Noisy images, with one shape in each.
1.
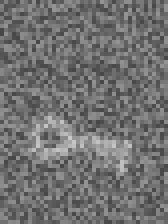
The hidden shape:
key
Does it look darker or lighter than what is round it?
lighter
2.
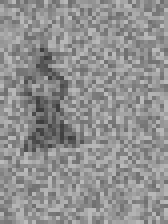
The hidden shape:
chess bishop
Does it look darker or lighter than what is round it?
darker
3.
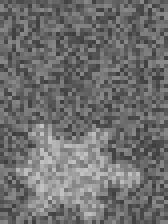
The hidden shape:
turtle
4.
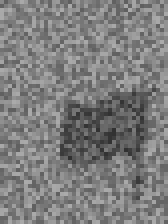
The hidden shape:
flag
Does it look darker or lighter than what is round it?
darker
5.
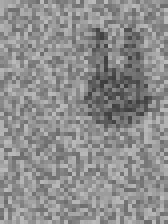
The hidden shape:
rabbit's head
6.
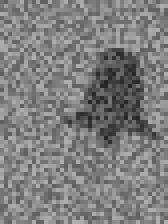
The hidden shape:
bell
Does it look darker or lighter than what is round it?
darker
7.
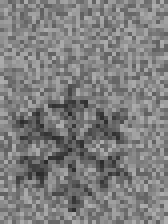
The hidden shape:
snowflake
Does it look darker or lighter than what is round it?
darker
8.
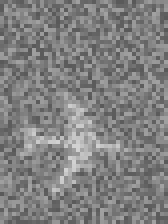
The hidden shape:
airplane
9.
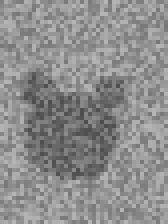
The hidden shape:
bear's head
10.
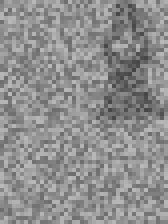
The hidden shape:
chess bishop
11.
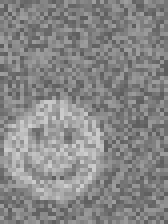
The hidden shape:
smiling face
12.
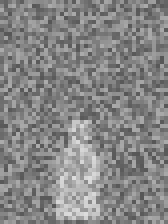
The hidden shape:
bottle
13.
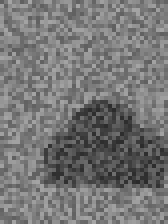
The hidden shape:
cloud
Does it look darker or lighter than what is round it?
darker
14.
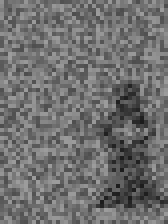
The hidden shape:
chess bishop
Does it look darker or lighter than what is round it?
darker
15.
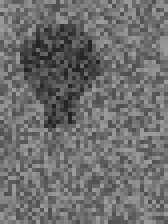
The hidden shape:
light bulb
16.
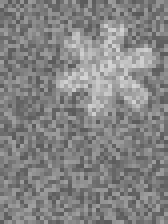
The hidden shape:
asterisk
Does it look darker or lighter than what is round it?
lighter
